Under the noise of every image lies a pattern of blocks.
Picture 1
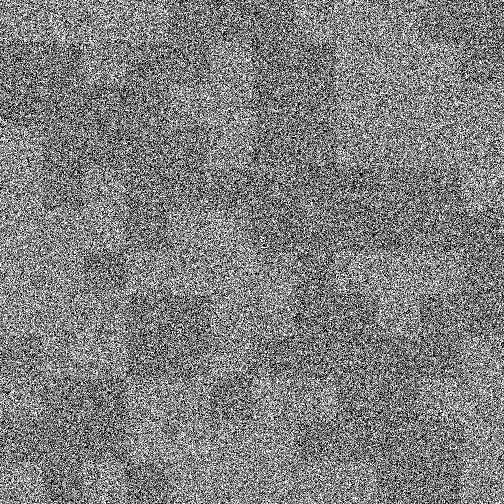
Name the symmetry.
mirrored about the diagonal from the bottom left
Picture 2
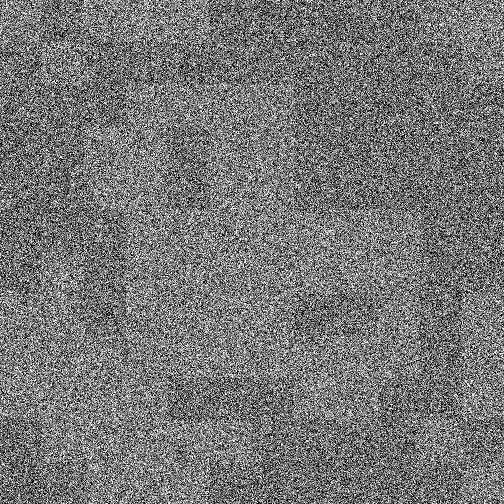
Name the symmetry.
mirrored about the diagonal from the bottom left
